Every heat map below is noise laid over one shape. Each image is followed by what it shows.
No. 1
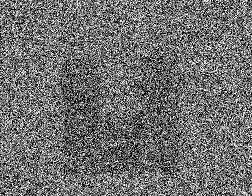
square with a notch
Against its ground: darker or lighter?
darker
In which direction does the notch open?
up
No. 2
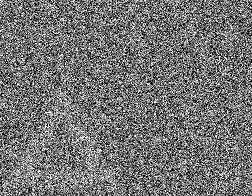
triangle frame
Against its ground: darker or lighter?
lighter
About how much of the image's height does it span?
half
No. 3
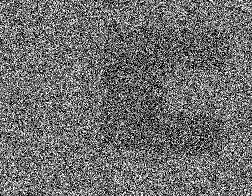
square with a notch
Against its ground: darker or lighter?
darker
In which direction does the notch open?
right
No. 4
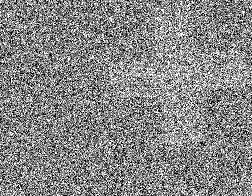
cross
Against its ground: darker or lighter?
lighter
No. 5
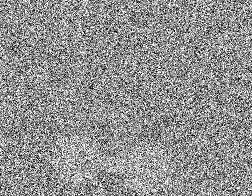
dumbbell
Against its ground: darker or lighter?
lighter
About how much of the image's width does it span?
half
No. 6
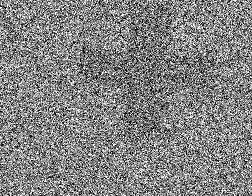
cross
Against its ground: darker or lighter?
darker
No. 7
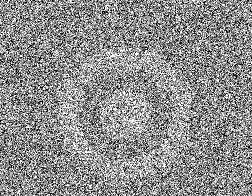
bullseye
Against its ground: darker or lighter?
lighter
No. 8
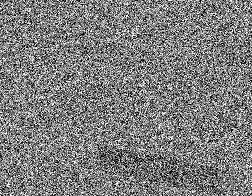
bar
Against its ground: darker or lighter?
darker
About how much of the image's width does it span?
half
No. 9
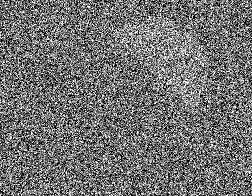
half disc
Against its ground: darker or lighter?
lighter
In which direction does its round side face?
up and right
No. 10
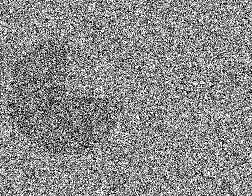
disc with a wedge cut out
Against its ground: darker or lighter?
darker
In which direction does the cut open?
up and right
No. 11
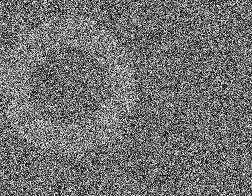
ring
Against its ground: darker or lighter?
lighter
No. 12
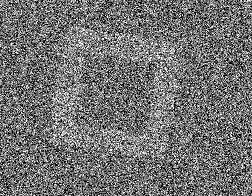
square frame
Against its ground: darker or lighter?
lighter
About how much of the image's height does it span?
two thirds
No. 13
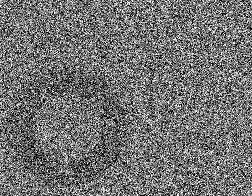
ring
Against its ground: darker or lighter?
darker
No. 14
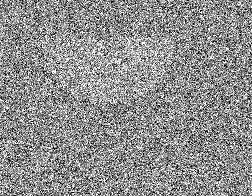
half disc
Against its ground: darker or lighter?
lighter
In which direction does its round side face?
down
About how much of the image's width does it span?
half
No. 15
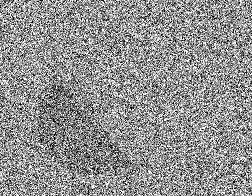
half disc
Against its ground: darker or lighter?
darker
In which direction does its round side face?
down and left
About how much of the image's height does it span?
half
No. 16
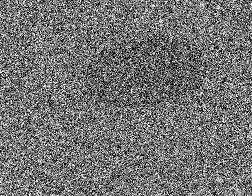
ellipse
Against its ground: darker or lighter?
darker
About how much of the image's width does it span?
half
